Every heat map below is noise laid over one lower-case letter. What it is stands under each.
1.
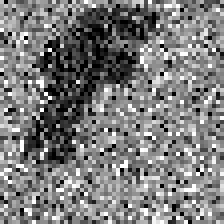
f
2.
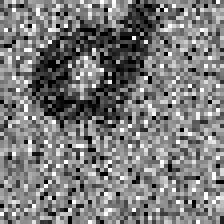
d
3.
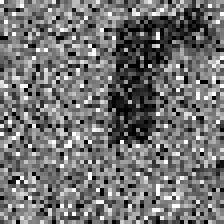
r
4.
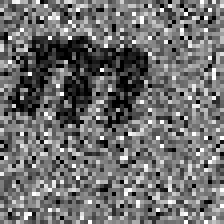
m
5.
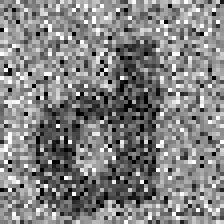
d
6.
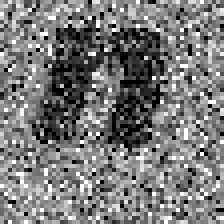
n
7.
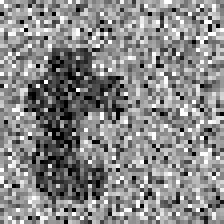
t
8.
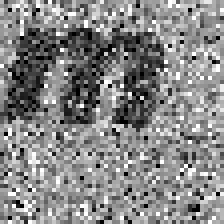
m
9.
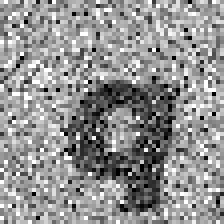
q
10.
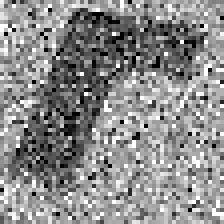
r
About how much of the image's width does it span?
nearly all
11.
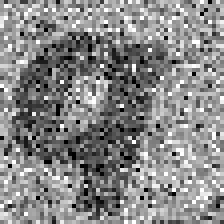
q
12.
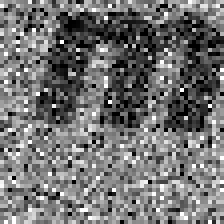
m
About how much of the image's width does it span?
nearly all
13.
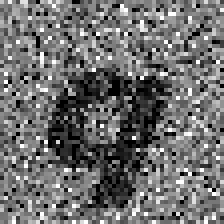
q
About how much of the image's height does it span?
two thirds
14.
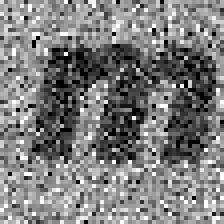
m
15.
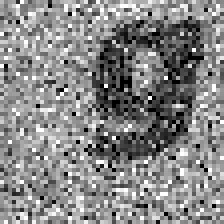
g
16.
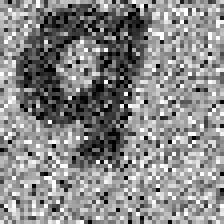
q
